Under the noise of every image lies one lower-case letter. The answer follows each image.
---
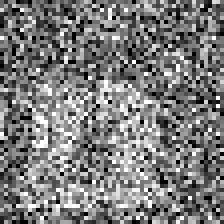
n
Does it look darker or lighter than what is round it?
lighter
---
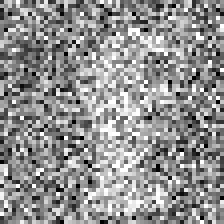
f
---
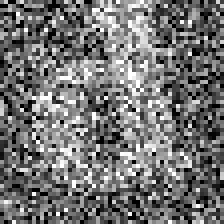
d
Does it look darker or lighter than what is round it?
lighter
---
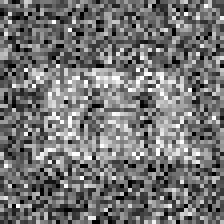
m
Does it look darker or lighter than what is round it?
lighter
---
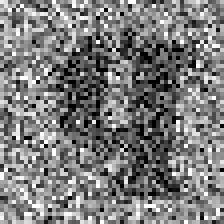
q
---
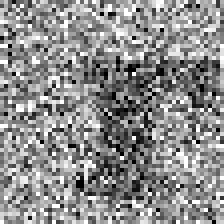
r
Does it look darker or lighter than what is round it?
darker
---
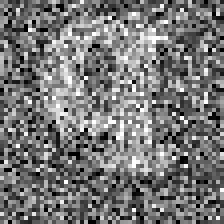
q
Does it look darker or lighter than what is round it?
lighter
